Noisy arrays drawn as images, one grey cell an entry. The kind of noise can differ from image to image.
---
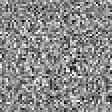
low rank plus noise
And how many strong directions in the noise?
five to eight
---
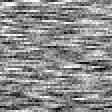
streaked along the rows
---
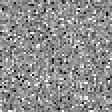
heavy tails
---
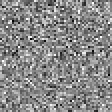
low rank plus noise
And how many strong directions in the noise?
five to eight
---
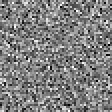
independent entries
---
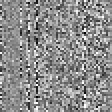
columns of uneven size
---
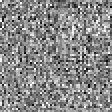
low rank plus noise
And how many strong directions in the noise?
five to eight
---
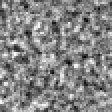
blotchy
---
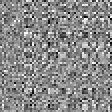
low rank plus noise
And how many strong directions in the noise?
one
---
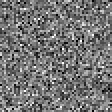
independent entries
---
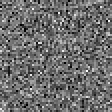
independent entries
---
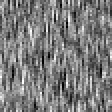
streaked along the columns
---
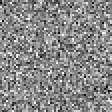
independent entries
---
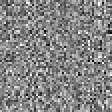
low rank plus noise
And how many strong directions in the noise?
two
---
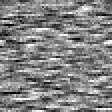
streaked along the rows
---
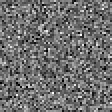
independent entries
